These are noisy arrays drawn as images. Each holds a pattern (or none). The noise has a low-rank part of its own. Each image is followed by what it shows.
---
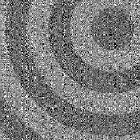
rings round one point
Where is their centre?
top right
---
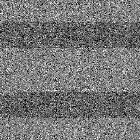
horizontal stripes
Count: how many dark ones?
2
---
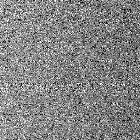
a smooth slope
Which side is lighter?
left
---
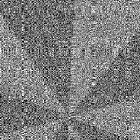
spokes from one point
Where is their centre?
bottom middle
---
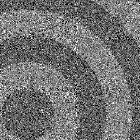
rings round one point
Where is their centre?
bottom left
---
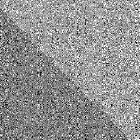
a sharp edge
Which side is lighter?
top right
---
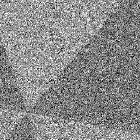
spokes from one point
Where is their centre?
bottom left
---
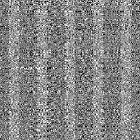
vertical stripes
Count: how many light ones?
5
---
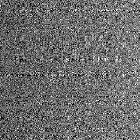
a smooth slope
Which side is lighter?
right
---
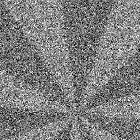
spokes from one point
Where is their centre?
bottom middle
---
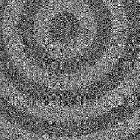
rings round one point
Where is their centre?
top middle
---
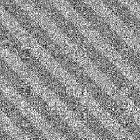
diagonal stripes
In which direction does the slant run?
top left to bottom right
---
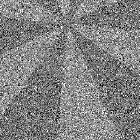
spokes from one point
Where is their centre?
top middle
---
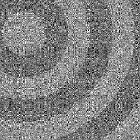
rings round one point
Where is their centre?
top left
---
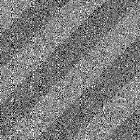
diagonal stripes
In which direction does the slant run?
bottom left to top right
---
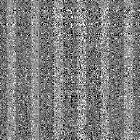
vertical stripes
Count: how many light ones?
6
